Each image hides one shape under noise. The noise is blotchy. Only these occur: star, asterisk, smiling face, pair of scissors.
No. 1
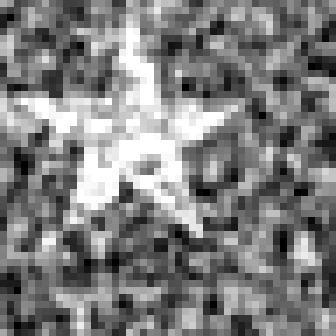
star
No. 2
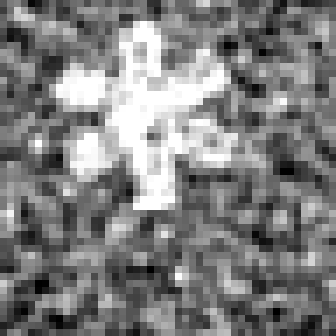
asterisk
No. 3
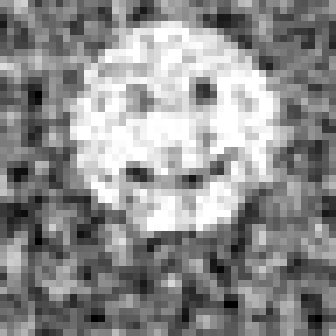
smiling face
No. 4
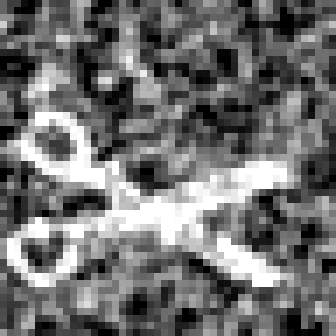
pair of scissors
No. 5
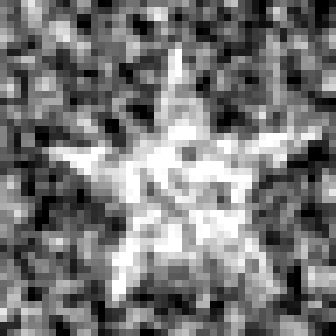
star
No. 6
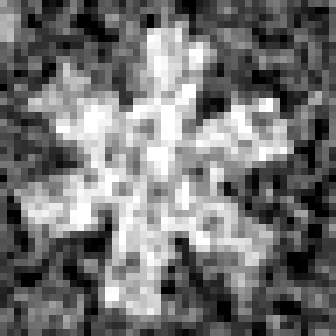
asterisk
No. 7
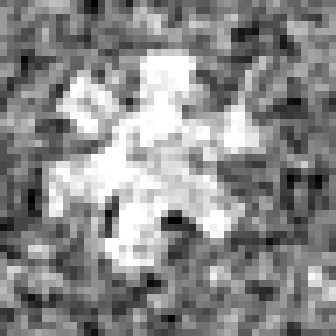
asterisk
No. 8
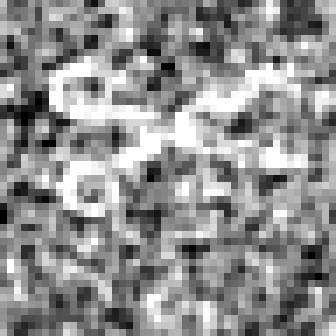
pair of scissors
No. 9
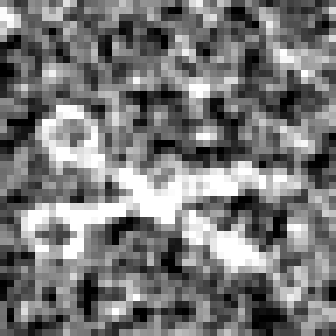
pair of scissors
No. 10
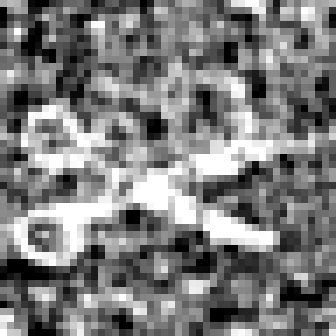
pair of scissors
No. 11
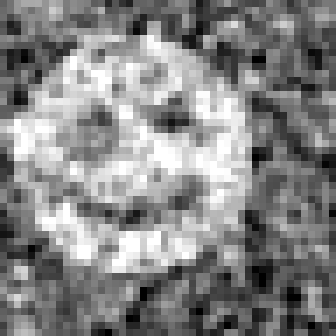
smiling face
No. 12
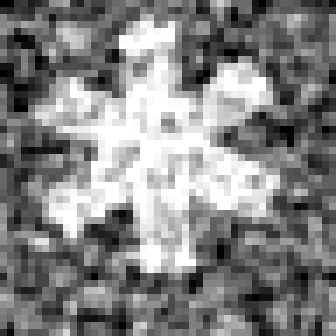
asterisk
